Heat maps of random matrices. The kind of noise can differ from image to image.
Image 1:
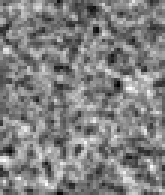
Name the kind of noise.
blotchy
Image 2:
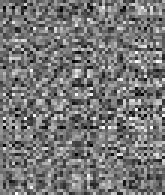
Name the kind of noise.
low rank plus noise
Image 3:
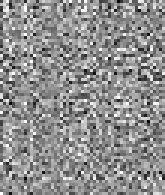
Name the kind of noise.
low rank plus noise
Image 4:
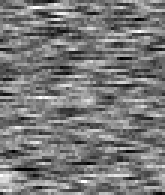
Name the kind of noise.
streaked along the rows
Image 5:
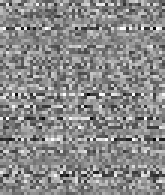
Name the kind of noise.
rows of uneven size
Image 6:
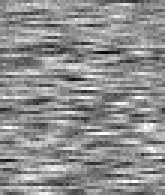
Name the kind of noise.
streaked along the rows
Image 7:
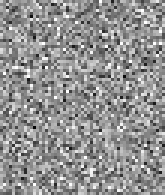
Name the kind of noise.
independent entries
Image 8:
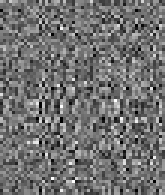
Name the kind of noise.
low rank plus noise
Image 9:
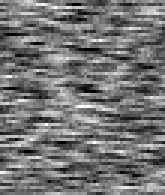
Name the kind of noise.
streaked along the rows
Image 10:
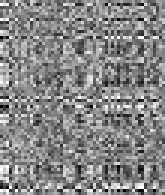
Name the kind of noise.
low rank plus noise
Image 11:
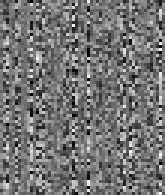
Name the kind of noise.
columns of uneven size
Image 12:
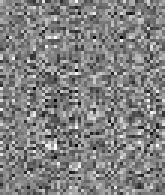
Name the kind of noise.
low rank plus noise
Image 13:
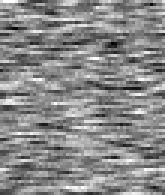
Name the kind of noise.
streaked along the rows
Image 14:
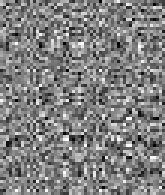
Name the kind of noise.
low rank plus noise
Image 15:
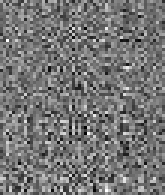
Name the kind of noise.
low rank plus noise
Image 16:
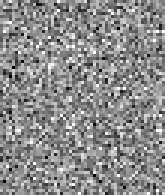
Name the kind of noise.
independent entries
